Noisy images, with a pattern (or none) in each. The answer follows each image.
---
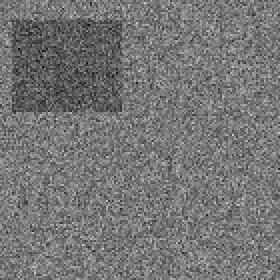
one block
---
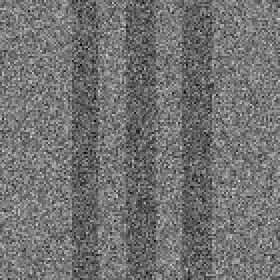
bands of columns
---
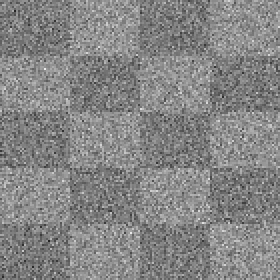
a checkerboard
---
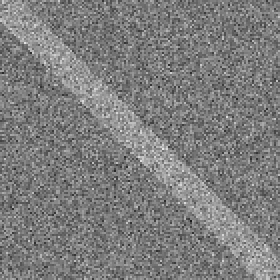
a diagonal band
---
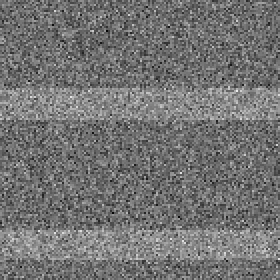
bands of rows
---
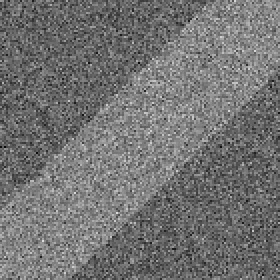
a diagonal band
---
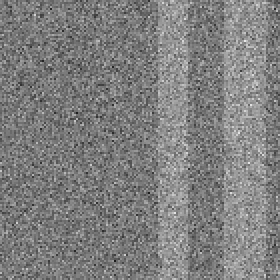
bands of columns
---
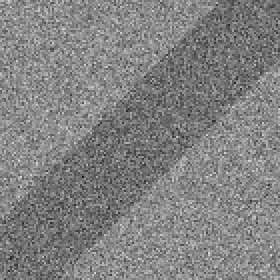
a diagonal band
